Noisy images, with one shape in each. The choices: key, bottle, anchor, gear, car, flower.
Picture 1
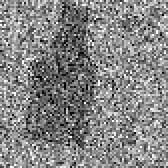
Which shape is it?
bottle
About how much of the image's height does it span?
nearly all
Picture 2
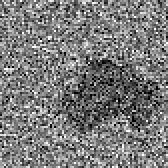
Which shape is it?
car
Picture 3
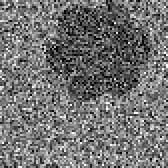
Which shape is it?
flower
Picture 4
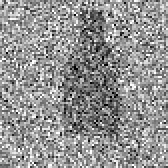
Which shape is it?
bottle
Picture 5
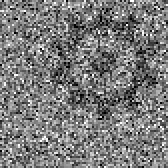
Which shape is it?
gear
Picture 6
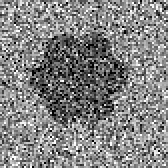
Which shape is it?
flower
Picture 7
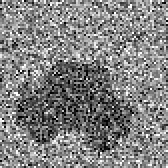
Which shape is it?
car
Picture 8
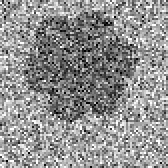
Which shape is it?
flower
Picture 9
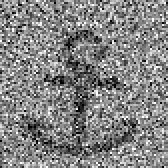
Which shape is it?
anchor
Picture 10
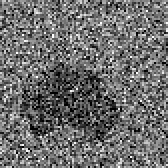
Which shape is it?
car
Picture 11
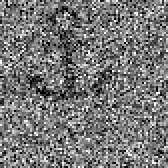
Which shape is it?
anchor
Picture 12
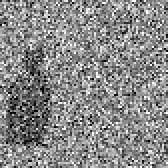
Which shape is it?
bottle
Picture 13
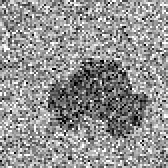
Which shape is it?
car
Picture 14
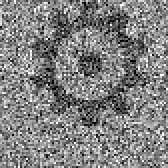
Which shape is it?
gear
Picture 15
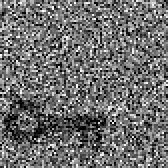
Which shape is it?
key
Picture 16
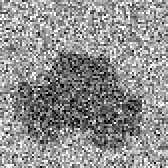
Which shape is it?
car
